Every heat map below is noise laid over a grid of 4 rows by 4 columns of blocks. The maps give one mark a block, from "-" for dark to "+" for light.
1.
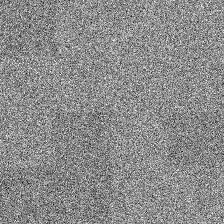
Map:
- + + +
+ + + +
+ - + -
- - + +
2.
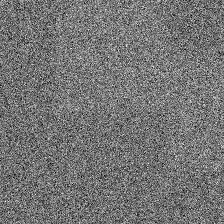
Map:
- + + -
- + + +
- - - +
- - - -
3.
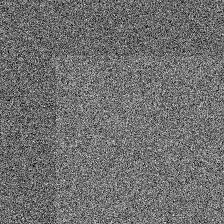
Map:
- - - -
- + + +
- + + +
- + + +
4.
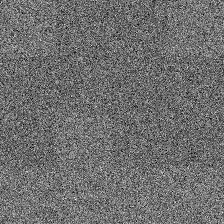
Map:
+ - - +
- - - -
- + - -
+ + + +
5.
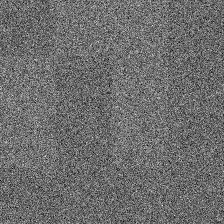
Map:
- + + -
+ - + -
+ - + -
- - - -
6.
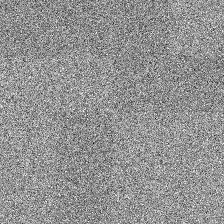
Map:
- - - +
+ + - -
+ - + +
+ - + +
